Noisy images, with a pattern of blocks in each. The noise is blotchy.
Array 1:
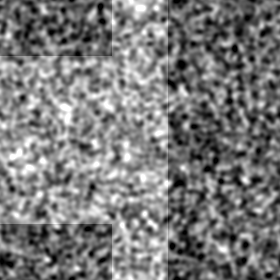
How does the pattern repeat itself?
top and bottom mirror each other
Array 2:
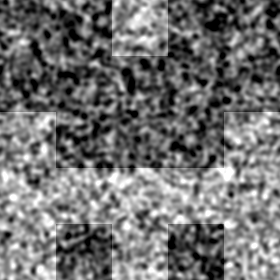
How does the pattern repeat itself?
left and right mirror each other
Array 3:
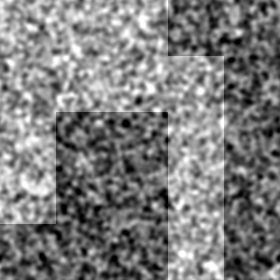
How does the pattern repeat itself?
no symmetry
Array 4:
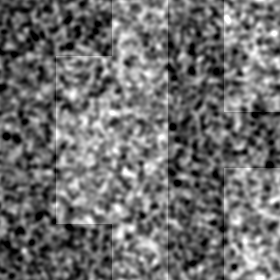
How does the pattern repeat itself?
top and bottom mirror each other
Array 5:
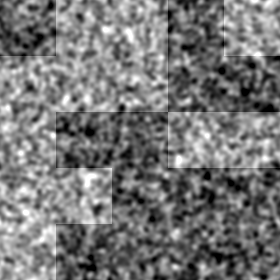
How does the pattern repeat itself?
no symmetry
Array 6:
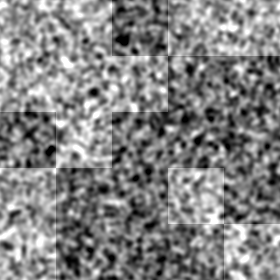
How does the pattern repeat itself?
mirrored about the diagonal from the top left
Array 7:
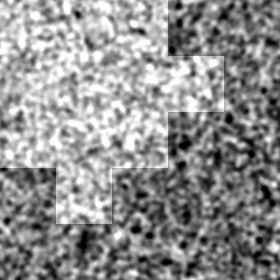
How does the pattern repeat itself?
mirrored about the diagonal from the top left
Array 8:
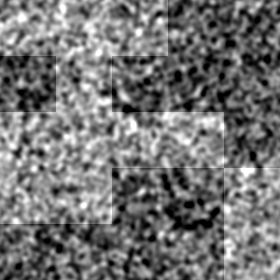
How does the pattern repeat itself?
no symmetry
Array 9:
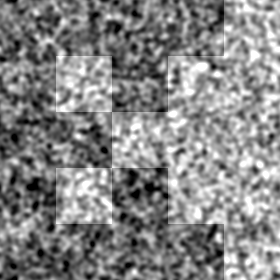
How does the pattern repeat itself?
top and bottom mirror each other
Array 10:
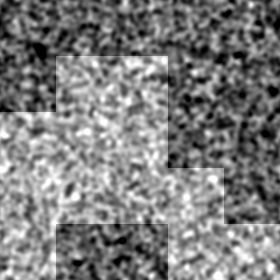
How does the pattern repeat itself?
no symmetry
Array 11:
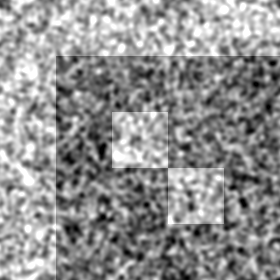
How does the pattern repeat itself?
mirrored about the diagonal from the top left
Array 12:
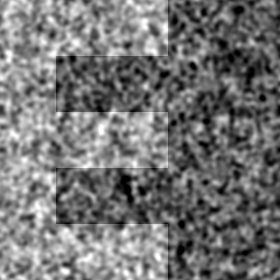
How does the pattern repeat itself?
top and bottom mirror each other
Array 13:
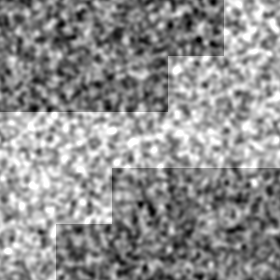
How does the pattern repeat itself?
the same after a half turn
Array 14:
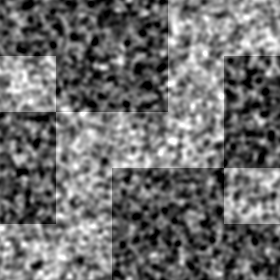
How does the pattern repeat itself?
the same after a half turn
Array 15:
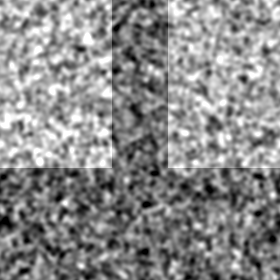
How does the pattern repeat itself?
left and right mirror each other
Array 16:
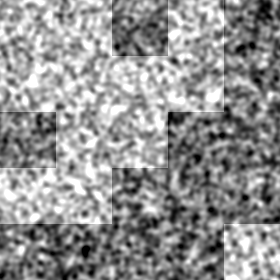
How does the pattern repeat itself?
mirrored about the diagonal from the top left
